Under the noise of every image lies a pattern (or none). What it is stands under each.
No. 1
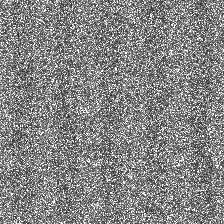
vertical stripes
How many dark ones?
5
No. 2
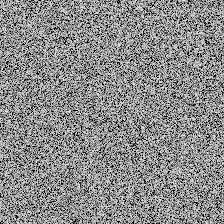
only noise
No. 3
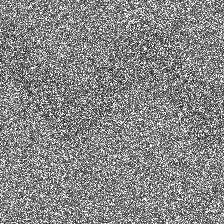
a wavy band
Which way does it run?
left to right
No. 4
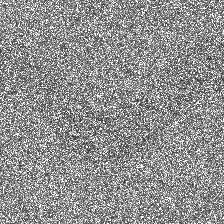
a wavy band
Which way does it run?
left to right
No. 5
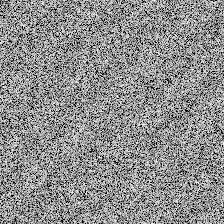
diagonal stripes
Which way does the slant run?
bottom left to top right
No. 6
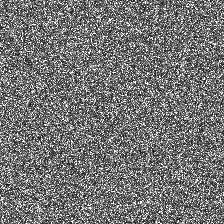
only noise
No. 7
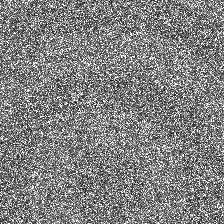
rings round one point
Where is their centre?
bottom middle
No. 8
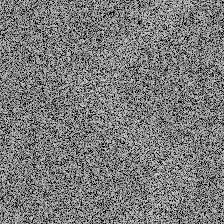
a wavy band
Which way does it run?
top to bottom
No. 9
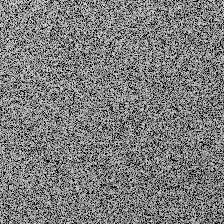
a smooth slope
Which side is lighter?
top left
